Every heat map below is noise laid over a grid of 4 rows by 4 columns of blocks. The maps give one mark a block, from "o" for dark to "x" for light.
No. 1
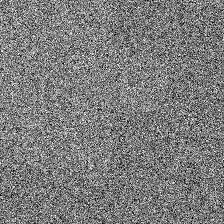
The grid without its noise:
x x o o
x x x o
x x o o
o o o o
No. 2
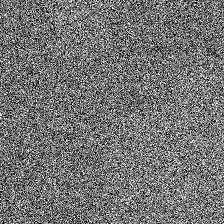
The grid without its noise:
o x o o
o o o x
o o x x
o o x x
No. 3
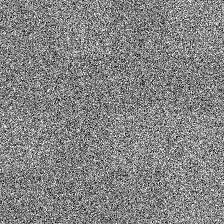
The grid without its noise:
o x o x
o o o o
x o x x
o o o x
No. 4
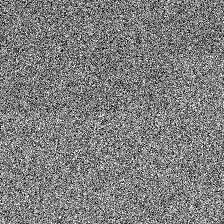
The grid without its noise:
o o o o
o o o x
x x x x
x x x x
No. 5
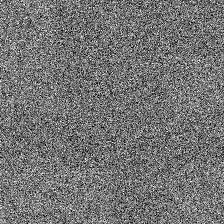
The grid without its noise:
x o o o
x o o x
o o o o
x x o x
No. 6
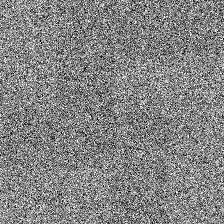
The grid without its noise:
x o o o
x o x x
o o o x
x x o x
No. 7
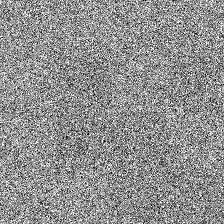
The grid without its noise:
x x x x
x o x o
x o o x
x x o o
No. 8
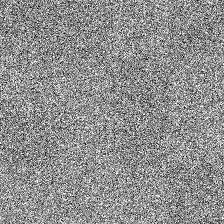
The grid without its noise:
o o x o
x x o x
o x o x
x x x o
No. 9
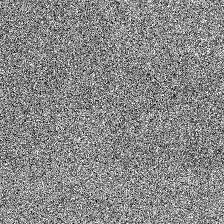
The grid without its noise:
o o x x
o o o o
o x o o
x x x x
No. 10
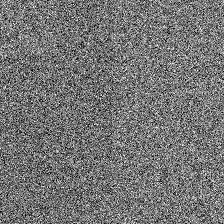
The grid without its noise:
x o x x
o o x x
o o x x
o o x x
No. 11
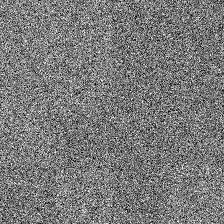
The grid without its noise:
x x o o
x x o o
x o o o
o x o x
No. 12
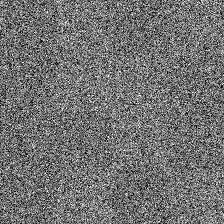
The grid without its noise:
o x o x
o x x o
o o x o
o x o x
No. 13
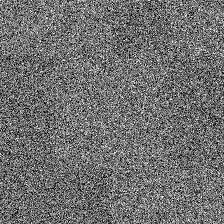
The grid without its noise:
x x o x
o x x o
o x x o
o o x x
